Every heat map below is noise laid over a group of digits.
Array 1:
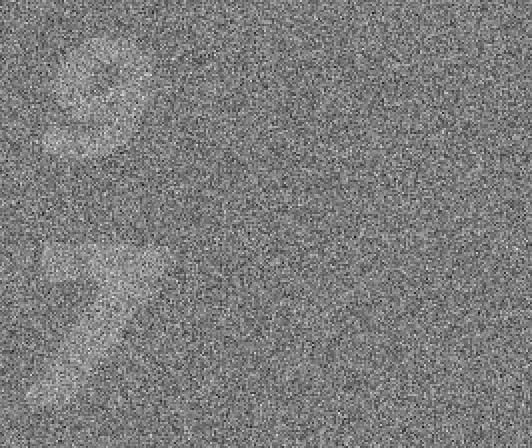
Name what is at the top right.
nothing
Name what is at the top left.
9
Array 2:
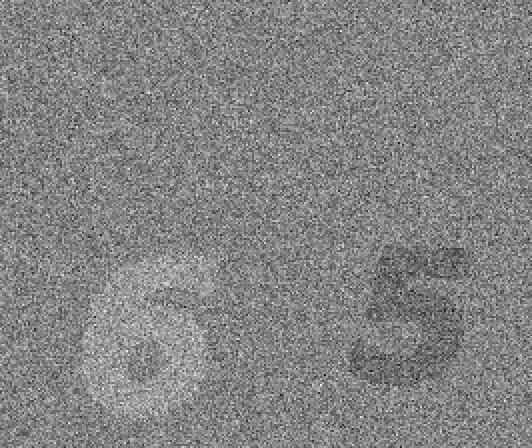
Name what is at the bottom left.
6
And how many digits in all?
2
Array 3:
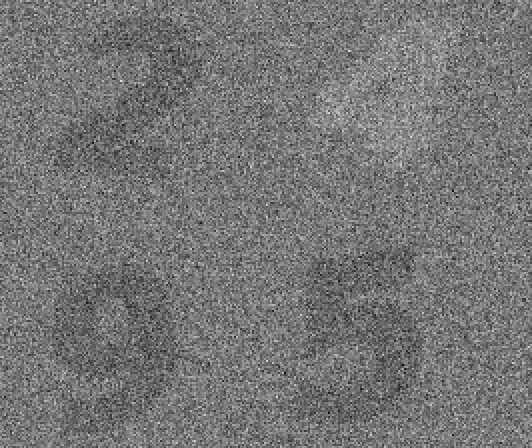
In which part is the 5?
bottom right
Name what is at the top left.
2
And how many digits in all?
4
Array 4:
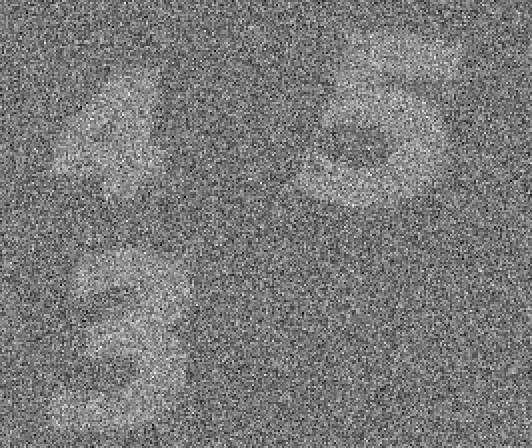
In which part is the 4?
top left
